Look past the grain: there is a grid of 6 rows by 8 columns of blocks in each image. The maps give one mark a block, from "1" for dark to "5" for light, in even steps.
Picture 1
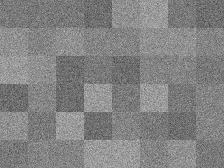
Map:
22214521
43433443
54121332
13152523
42513213
23355342
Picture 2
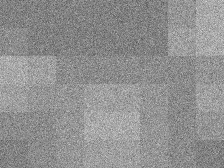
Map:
11111135
21111145
54222223
43344324
22355323
12344321
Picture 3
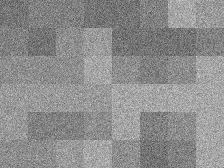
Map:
12211254
21341112
33353235
44445555
42235235
33453125
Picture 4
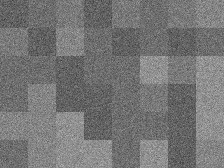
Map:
12313234
31421212
22122535
24112315
44512215
24552514
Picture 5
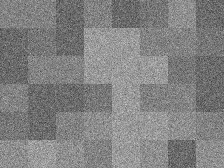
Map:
33131241
12155332
13355521
31125331
21345543
45435414
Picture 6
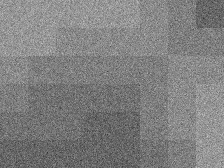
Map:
55555431
55444433
43333344
32222345
22211345
11111235
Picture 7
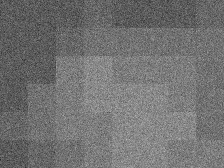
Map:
11121112
11233333
11454443
13455543
23445553
12345544
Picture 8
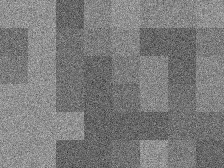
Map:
55145445
25234113
35213414
55212424
55511122
55112531
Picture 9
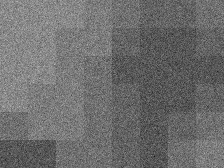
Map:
55543223
55442112
55431111
54432112
34432123
11332134
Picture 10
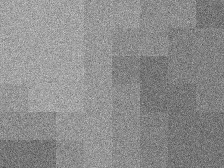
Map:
55544331
55543322
55542122
45543112
33443211
11343211
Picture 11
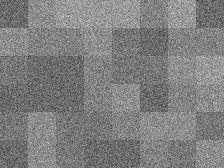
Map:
14555351
43342133
21132245
11134134
24223442
14211324
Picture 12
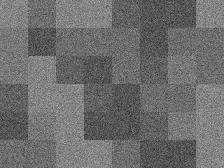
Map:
53552115
41333133
45213243
25521335
14511245
33553115
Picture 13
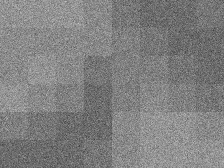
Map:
55542112
44443211
45423321
54313432
32114554
11124555
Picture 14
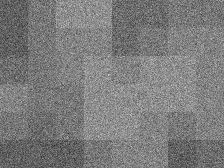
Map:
13552233
13442344
23454554
43355554
32355434
11134412
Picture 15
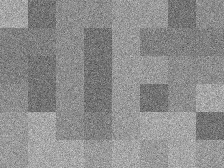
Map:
51334413
22314222
21314433
31314135
45324551
45545454
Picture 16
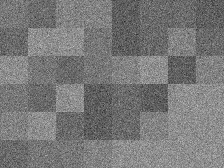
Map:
32441221
25531242
53234514
32512155
45212455
23345555
